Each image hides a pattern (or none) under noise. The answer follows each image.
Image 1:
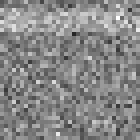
one band of rows
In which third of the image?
top
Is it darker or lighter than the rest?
lighter
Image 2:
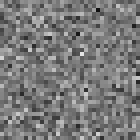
only noise
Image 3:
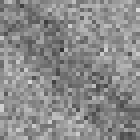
a diagonal band
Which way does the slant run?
top left to bottom right
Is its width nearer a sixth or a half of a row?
a half
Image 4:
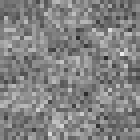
a checkerboard
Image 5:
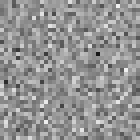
only noise
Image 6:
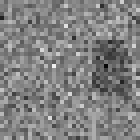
one block
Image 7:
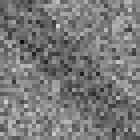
a diagonal band
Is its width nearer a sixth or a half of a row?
a half
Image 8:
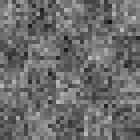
a checkerboard
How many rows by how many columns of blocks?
4 by 5
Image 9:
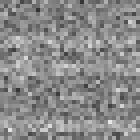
bands of rows
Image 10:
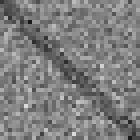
a diagonal band
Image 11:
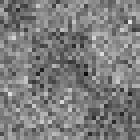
blocks along the diagonal
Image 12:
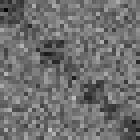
blocks along the diagonal
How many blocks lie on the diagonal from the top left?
7
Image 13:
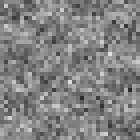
a checkerboard
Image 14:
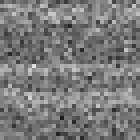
bands of rows
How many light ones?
3
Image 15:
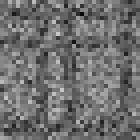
bands of rows crossing bands of columns
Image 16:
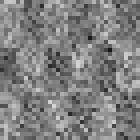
a checkerboard
